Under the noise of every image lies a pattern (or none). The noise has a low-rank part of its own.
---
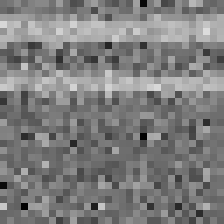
bands of rows
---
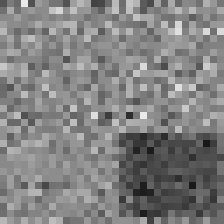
one block
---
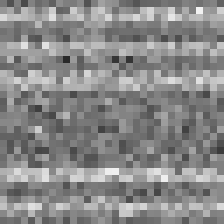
bands of rows
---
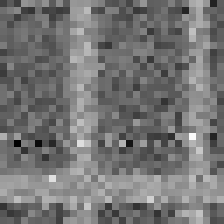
bands of rows crossing bands of columns
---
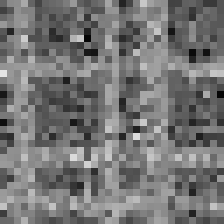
bands of rows crossing bands of columns
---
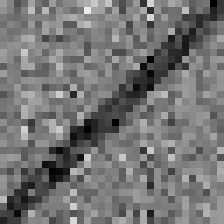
a diagonal band
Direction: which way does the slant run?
bottom left to top right
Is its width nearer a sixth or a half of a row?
a sixth
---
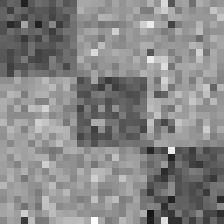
blocks along the diagonal
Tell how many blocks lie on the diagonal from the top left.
3
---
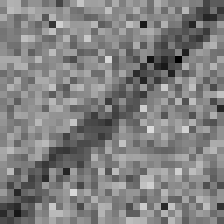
a diagonal band
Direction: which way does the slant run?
bottom left to top right
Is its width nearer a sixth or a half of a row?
a sixth
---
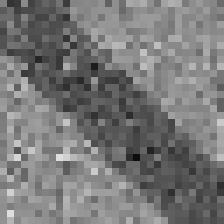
a diagonal band
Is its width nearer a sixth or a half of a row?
a half
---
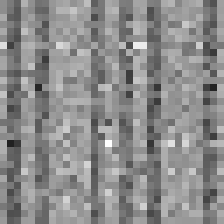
bands of columns
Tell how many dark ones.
6
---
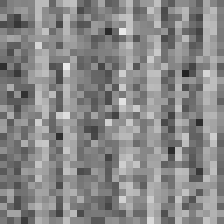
bands of columns
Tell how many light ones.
6
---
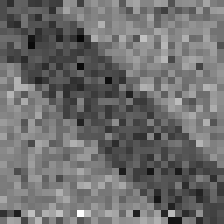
a diagonal band
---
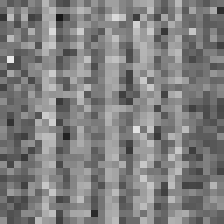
bands of columns
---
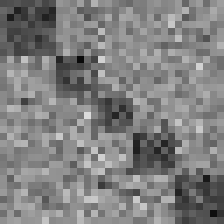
blocks along the diagonal
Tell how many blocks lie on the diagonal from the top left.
5
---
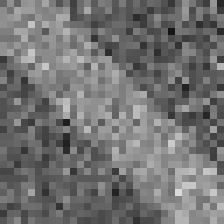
a diagonal band
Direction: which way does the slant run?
top left to bottom right
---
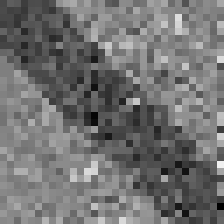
a diagonal band
